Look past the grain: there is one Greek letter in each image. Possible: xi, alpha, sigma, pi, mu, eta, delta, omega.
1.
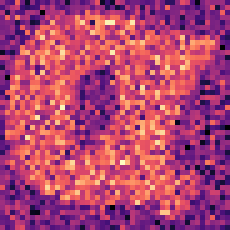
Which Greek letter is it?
alpha
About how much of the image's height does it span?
nearly all
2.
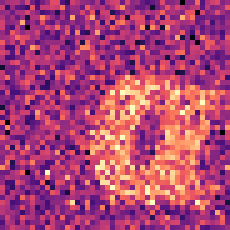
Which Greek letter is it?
alpha
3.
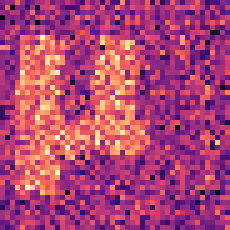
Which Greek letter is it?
mu
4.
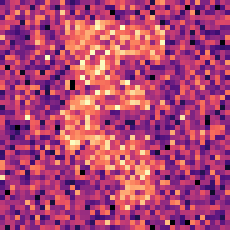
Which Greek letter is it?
xi
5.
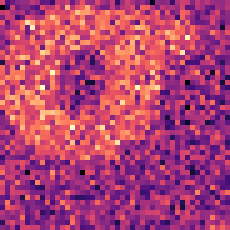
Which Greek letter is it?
sigma
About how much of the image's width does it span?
nearly all
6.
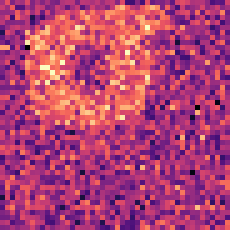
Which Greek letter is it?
sigma
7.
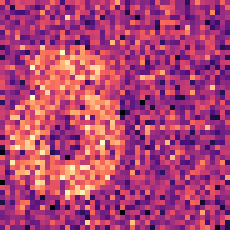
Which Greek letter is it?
delta
